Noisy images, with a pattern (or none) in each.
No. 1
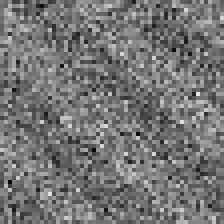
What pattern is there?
diagonal stripes
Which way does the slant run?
top left to bottom right
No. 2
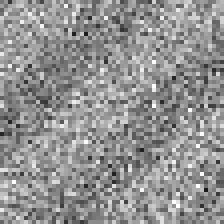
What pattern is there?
diagonal stripes
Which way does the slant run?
bottom left to top right
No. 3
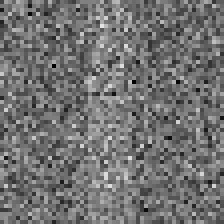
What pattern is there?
one vertical stripe
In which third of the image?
middle
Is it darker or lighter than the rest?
lighter
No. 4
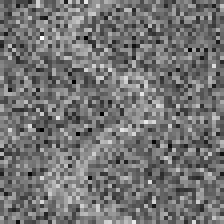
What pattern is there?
a wavy band
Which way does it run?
top to bottom
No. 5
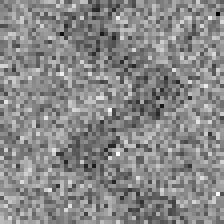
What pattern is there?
a wavy band
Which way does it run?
top to bottom
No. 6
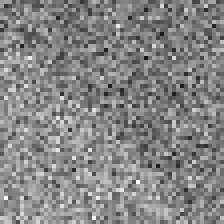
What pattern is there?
a sharp edge
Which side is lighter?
bottom left
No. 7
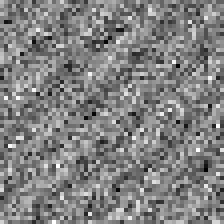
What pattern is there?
diagonal stripes
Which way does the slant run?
bottom left to top right
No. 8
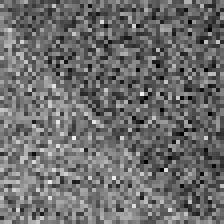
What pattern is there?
a sharp edge
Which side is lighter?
bottom left
